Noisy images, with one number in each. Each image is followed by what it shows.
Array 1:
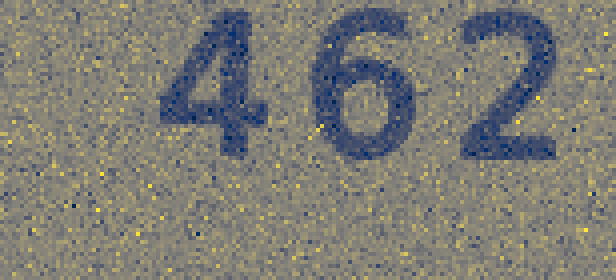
462
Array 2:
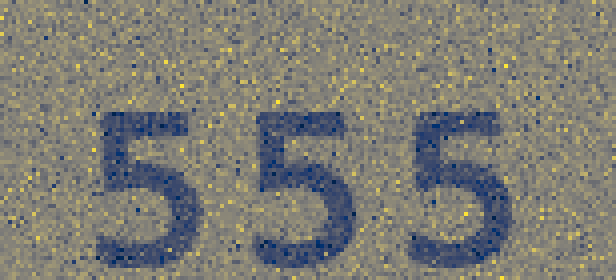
555
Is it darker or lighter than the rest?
darker
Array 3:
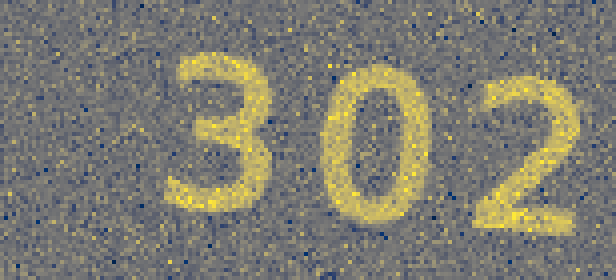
302
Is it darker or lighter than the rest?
lighter
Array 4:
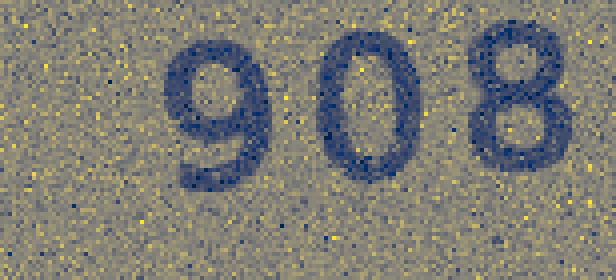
908
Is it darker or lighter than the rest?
darker
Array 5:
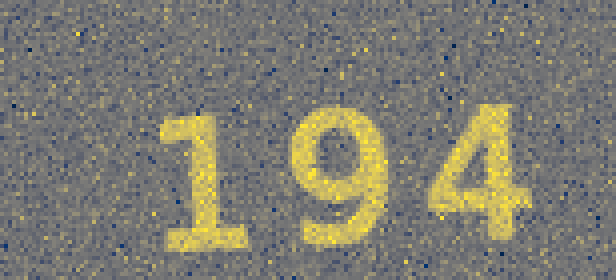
194
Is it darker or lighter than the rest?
lighter
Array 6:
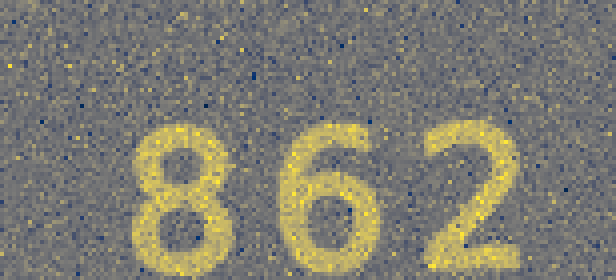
862
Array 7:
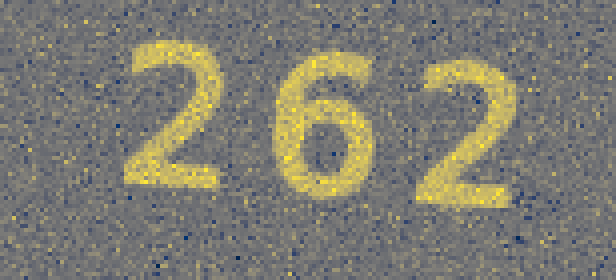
262
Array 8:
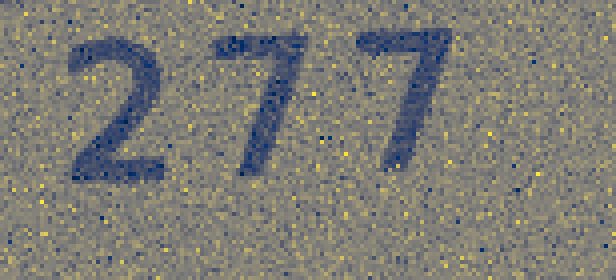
277
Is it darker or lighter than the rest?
darker
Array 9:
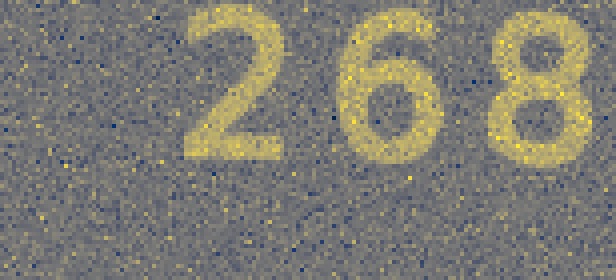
268
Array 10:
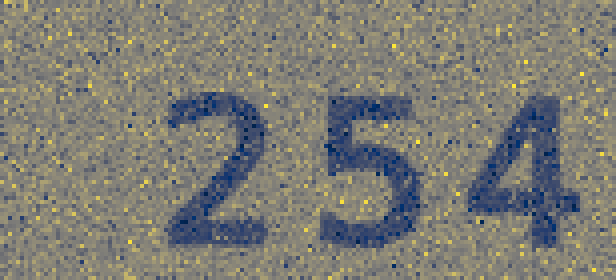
254
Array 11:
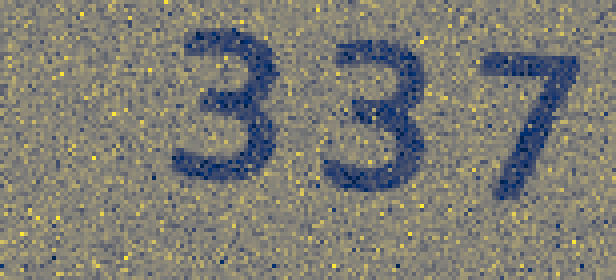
337
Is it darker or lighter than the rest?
darker
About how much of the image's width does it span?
two thirds
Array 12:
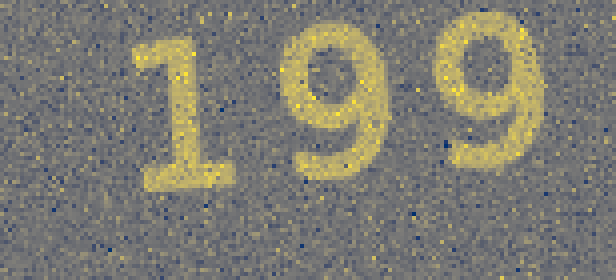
199
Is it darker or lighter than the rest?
lighter
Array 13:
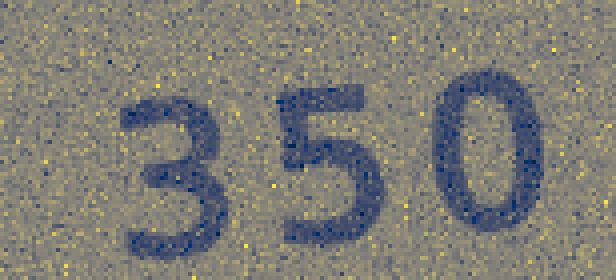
350
